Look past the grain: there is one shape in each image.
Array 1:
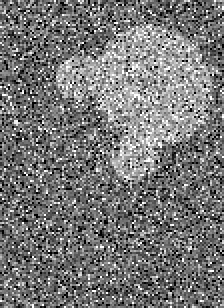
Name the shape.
bear's head
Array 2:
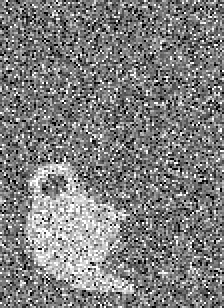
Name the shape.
teapot
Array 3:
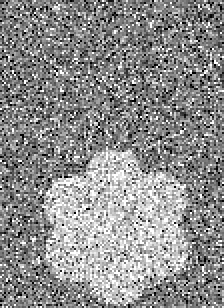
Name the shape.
flower
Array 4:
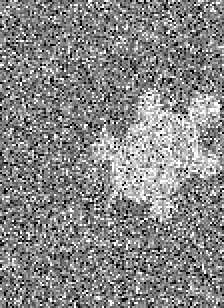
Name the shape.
turtle
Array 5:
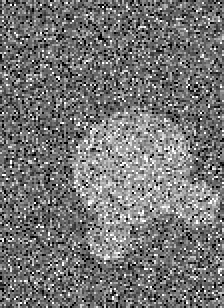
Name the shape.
bear's head
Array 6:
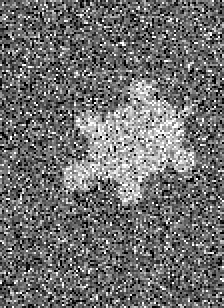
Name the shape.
turtle
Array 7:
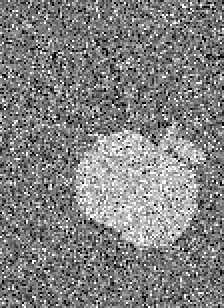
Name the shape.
apple
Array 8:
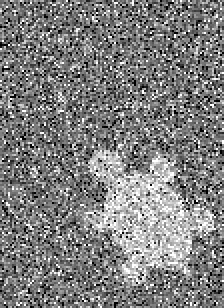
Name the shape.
turtle
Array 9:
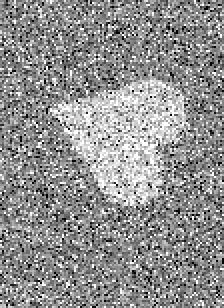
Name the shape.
heart
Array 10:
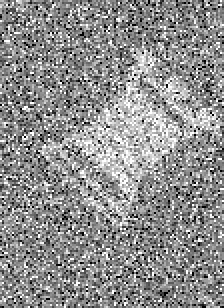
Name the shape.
chess rook
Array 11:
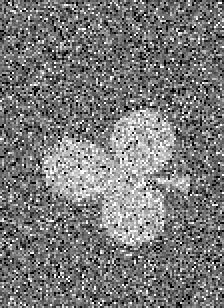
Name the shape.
club
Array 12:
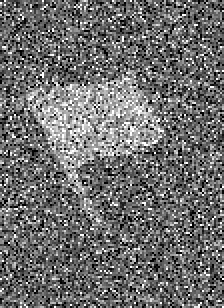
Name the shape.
flag
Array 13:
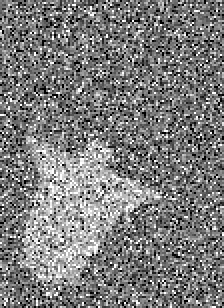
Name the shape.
bell
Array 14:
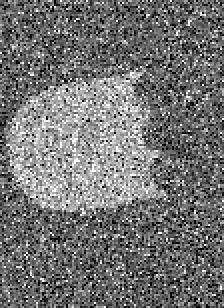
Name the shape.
ghost
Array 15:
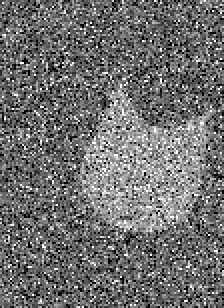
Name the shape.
cat's head
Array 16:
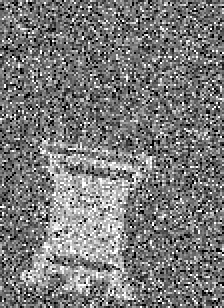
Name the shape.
chess rook
